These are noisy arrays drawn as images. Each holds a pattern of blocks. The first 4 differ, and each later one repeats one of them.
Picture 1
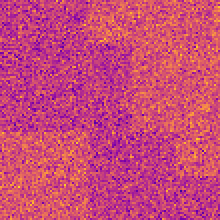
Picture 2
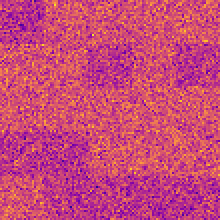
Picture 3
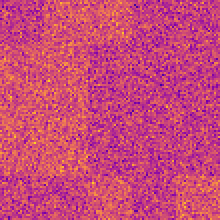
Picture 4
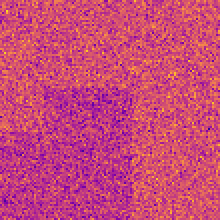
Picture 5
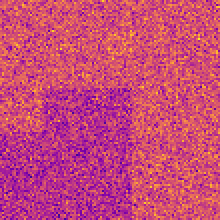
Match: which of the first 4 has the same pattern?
4
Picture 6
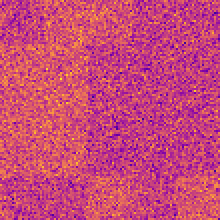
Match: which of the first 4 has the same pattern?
3
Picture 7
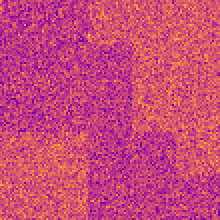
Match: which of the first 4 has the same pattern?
1
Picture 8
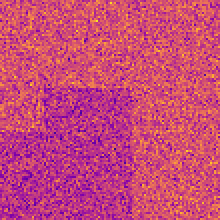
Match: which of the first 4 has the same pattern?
4
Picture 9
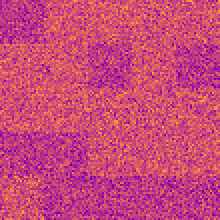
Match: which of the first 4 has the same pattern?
2
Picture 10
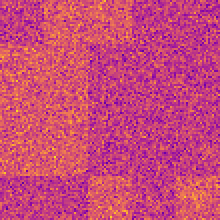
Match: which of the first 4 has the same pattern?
3
